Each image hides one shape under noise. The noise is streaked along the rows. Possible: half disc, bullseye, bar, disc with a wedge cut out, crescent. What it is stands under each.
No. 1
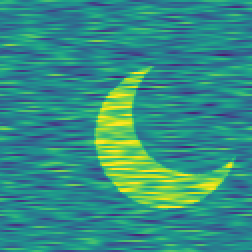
light crescent
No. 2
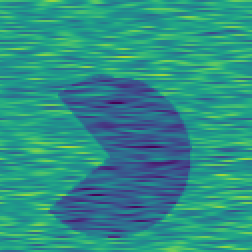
dark disc with a wedge cut out
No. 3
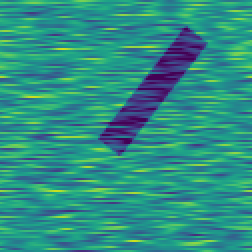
dark bar
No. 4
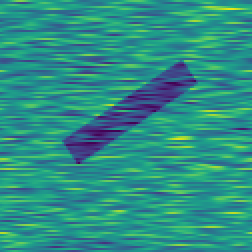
dark bar
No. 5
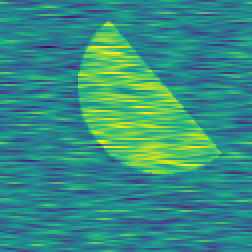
light half disc
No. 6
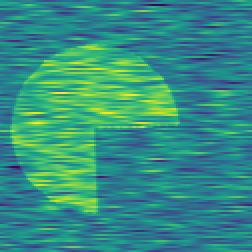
light disc with a wedge cut out
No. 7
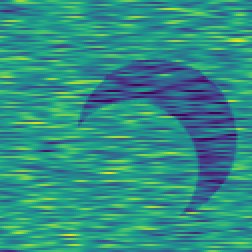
dark crescent
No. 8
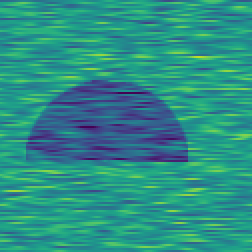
dark half disc
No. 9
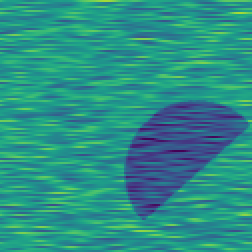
dark half disc
